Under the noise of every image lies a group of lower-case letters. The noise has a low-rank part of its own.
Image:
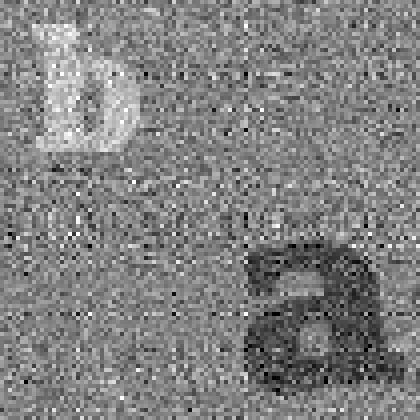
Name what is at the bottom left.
nothing
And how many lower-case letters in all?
2
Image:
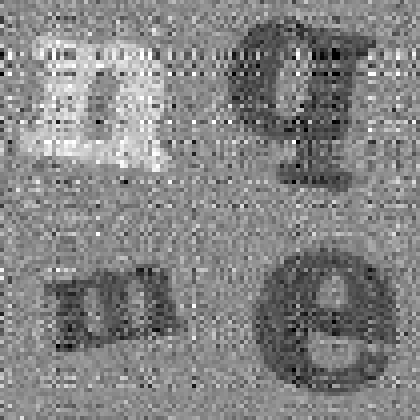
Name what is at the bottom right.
e
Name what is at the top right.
q
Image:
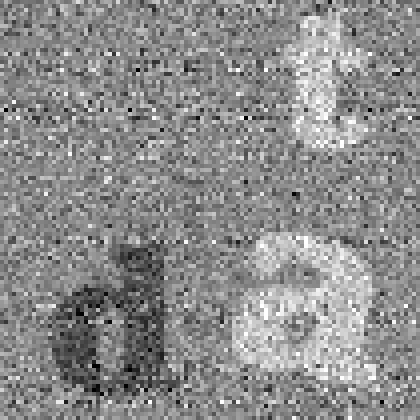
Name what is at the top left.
nothing
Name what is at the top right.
t
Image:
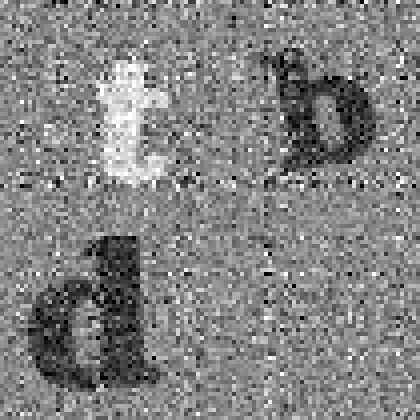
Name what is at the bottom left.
d
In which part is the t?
top left
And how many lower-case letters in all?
3
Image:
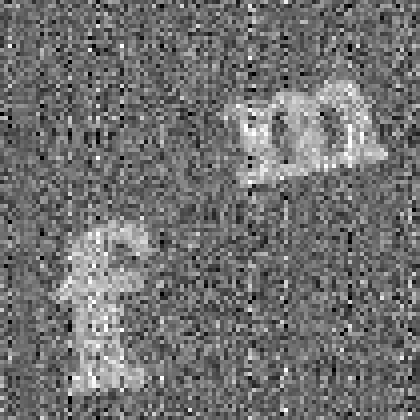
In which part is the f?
bottom left
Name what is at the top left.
nothing
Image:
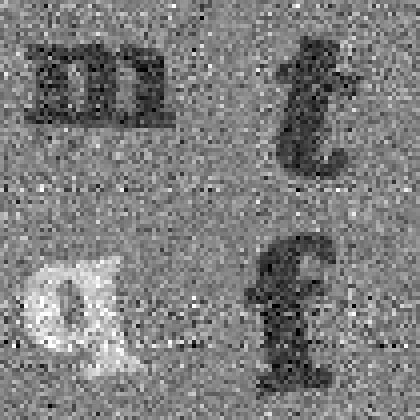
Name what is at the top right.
t
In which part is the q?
bottom left
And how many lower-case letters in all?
4
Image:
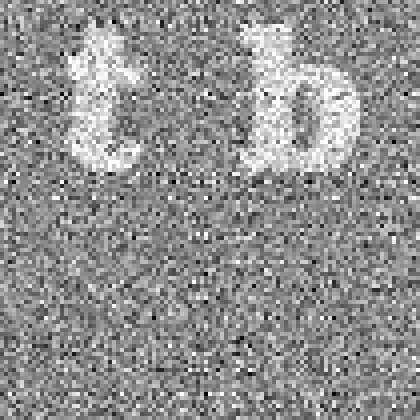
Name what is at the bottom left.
nothing
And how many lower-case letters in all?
2
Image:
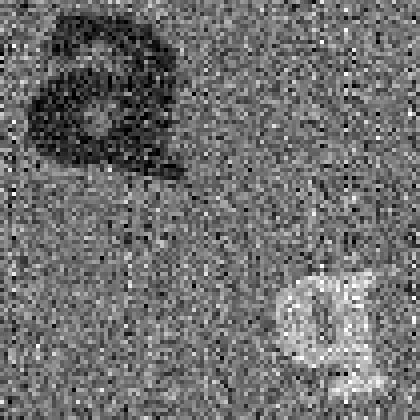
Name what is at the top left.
a
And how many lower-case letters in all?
2
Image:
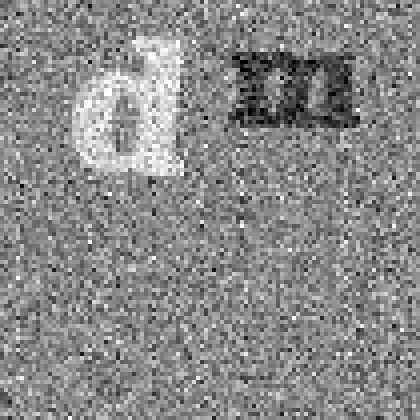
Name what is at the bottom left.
nothing
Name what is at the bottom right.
nothing
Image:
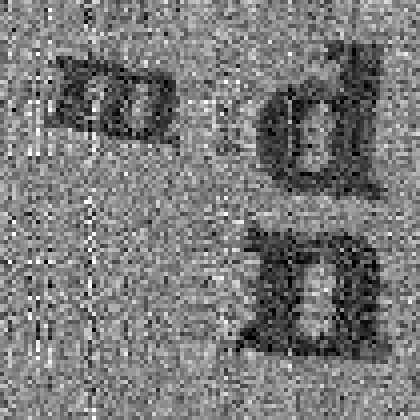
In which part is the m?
top left
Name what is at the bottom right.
n
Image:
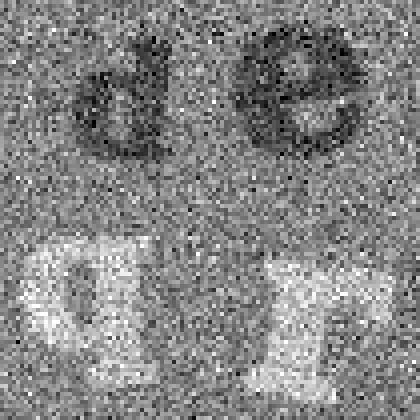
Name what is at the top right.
e
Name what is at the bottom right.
r
